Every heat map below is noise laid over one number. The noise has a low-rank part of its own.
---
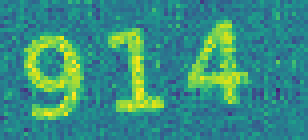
914
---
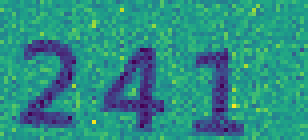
241
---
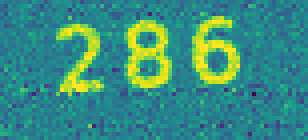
286
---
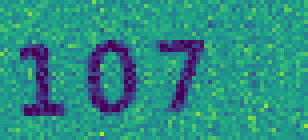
107
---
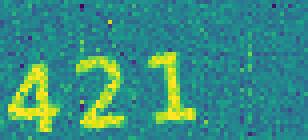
421
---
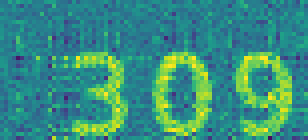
309
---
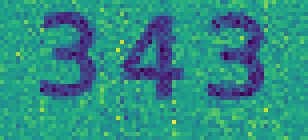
343
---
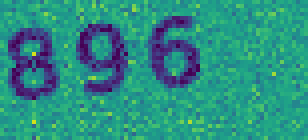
896
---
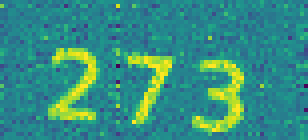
273
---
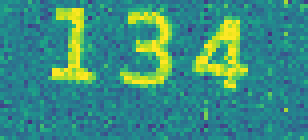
134
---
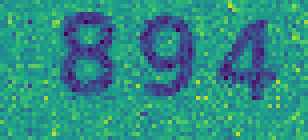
894
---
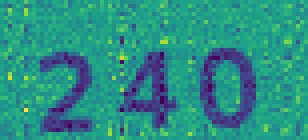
240
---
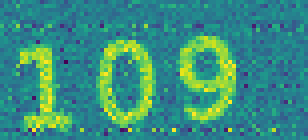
109
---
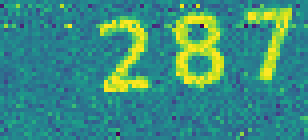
287
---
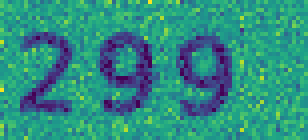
299
